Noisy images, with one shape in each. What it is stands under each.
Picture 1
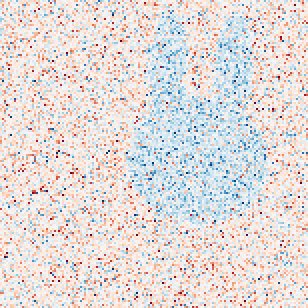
blue rabbit's head
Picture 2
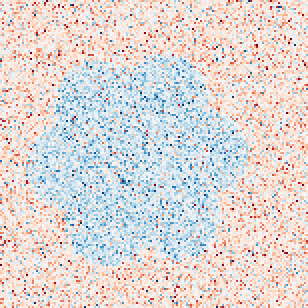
blue flower
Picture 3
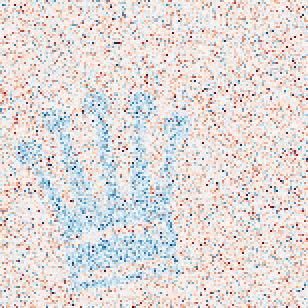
blue chess queen
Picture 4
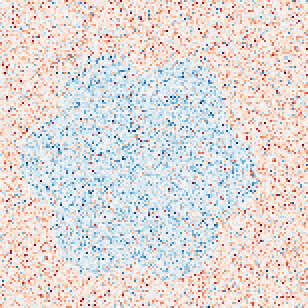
blue flower
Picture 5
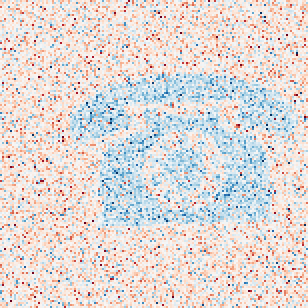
blue telephone
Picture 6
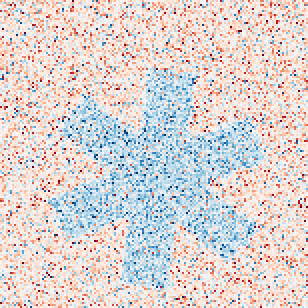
blue asterisk
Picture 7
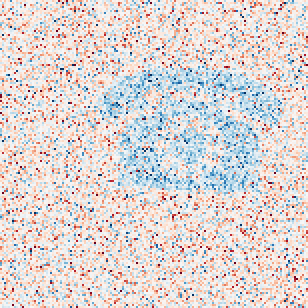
blue telephone
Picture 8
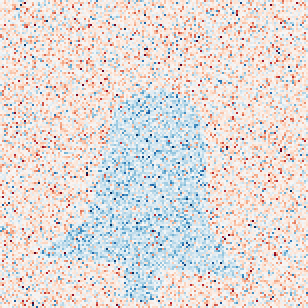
blue bell
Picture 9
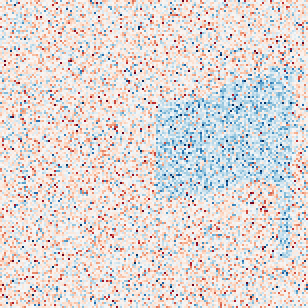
blue flag
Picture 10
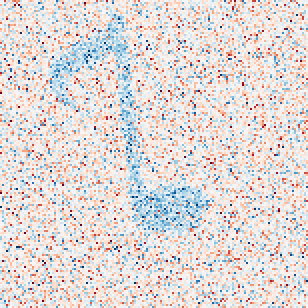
blue musical note
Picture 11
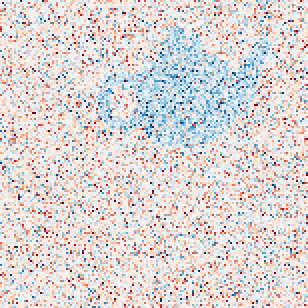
blue teapot
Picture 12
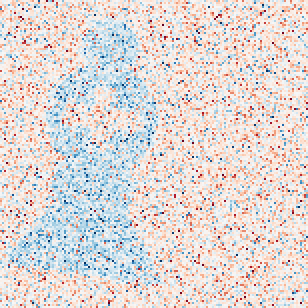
blue chess bishop
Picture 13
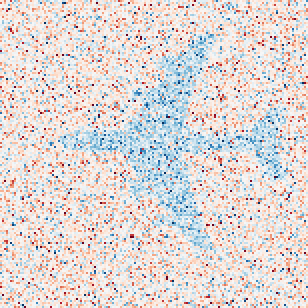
blue airplane
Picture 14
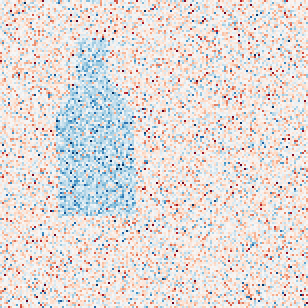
blue bottle
